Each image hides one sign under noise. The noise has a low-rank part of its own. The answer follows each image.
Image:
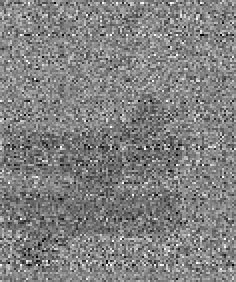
not-equal sign
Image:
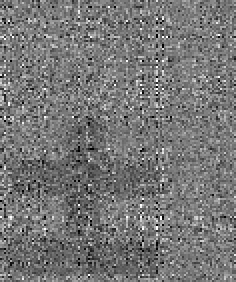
plus-minus sign
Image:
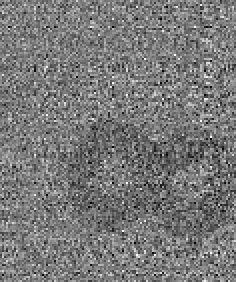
infinity sign
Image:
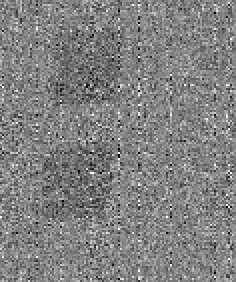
colon
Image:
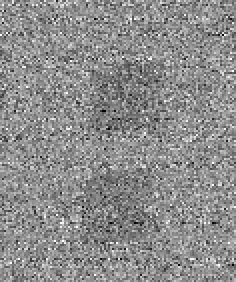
colon
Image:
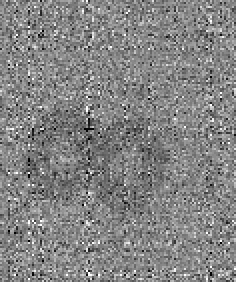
infinity sign
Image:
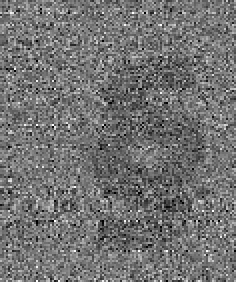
section sign
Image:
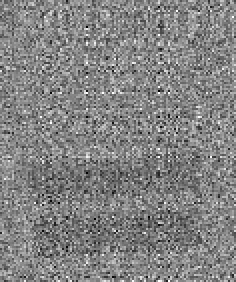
equals sign
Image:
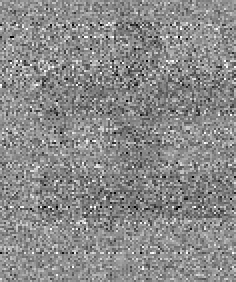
plus-minus sign
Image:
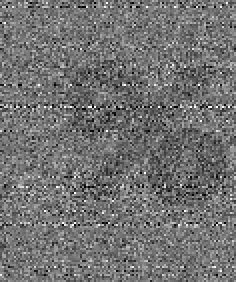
percent sign
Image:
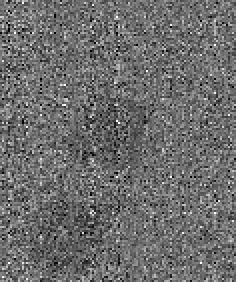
colon
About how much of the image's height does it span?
two thirds
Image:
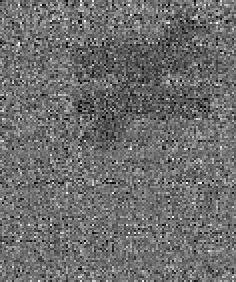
not-equal sign
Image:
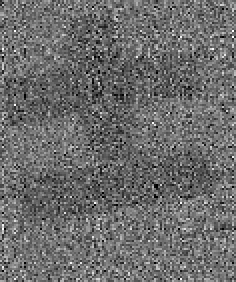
plus-minus sign
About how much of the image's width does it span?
nearly all
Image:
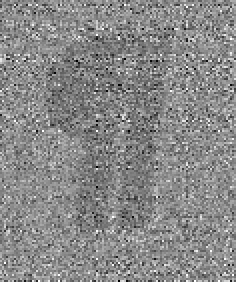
pilcrow
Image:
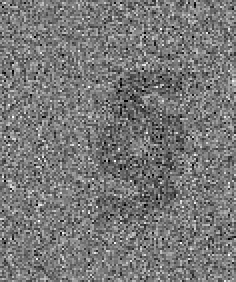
section sign
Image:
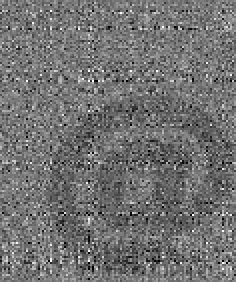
at sign
